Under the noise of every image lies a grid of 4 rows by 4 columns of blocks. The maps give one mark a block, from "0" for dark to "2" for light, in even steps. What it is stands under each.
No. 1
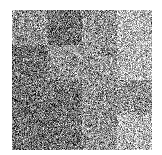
1 0 1 2
0 1 1 2
0 0 1 1
0 0 1 2
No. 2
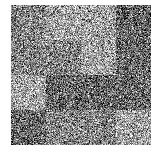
1 2 2 0
1 1 2 0
2 0 0 0
0 1 1 2
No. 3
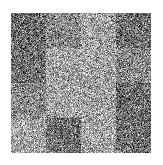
0 1 2 0
0 2 2 1
1 2 2 0
2 0 2 0
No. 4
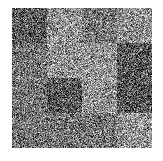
0 2 1 2
1 2 2 0
1 0 2 0
1 1 1 2
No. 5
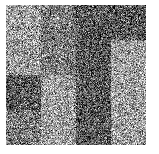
2 1 0 0
2 1 0 2
0 2 0 2
1 2 0 2
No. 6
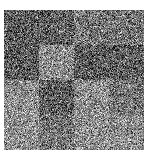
0 0 1 1
0 2 0 0
2 0 2 1
2 1 2 2
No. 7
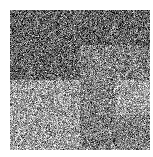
0 0 0 0
0 0 1 1
2 2 1 2
2 2 1 1
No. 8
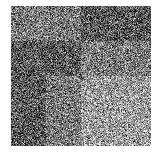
1 1 0 0
0 0 1 1
0 1 2 2
0 1 2 2
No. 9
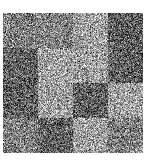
1 1 2 0
0 2 2 0
0 2 0 2
1 0 2 1
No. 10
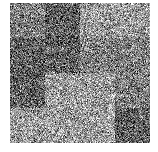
1 0 2 2
0 0 1 1
0 2 2 1
2 2 2 0
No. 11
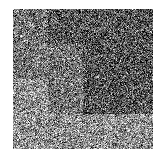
1 0 0 0
1 1 0 0
2 1 0 0
2 2 2 2
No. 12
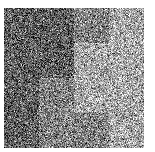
0 0 1 2
0 0 2 2
0 1 2 2
0 1 1 2
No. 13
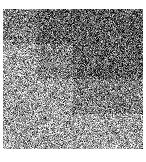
1 0 0 0
2 1 0 0
2 2 1 1
2 2 2 2
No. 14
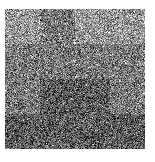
2 1 2 2
1 1 1 1
1 0 0 1
0 0 0 0
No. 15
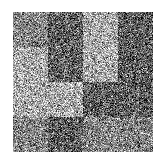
1 0 2 0
2 0 2 0
2 2 0 0
1 0 1 1
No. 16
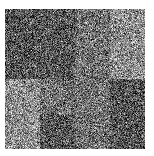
0 0 1 2
0 0 1 2
2 1 1 0
2 0 1 0
